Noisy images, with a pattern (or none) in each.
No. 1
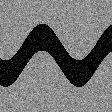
a wavy band
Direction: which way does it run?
left to right
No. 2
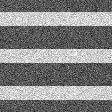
horizontal stripes
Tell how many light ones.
3
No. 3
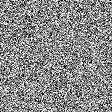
only noise
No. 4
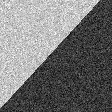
a sharp edge
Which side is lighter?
top left
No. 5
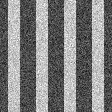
vertical stripes
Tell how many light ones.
4
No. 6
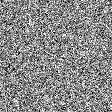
only noise
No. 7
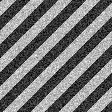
diagonal stripes
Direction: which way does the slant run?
bottom left to top right
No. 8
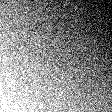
a smooth slope
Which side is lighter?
bottom left
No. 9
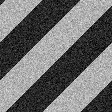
diagonal stripes
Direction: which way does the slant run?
bottom left to top right
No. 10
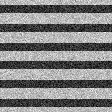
horizontal stripes
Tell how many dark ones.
6
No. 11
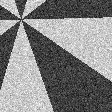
spokes from one point
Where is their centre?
top left
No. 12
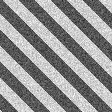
diagonal stripes
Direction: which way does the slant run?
top left to bottom right
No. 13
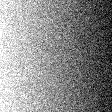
a smooth slope
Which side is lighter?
left
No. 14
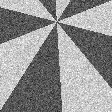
spokes from one point
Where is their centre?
top middle
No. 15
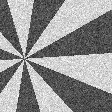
spokes from one point
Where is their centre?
middle left
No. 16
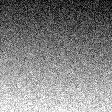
a smooth slope
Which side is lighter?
bottom
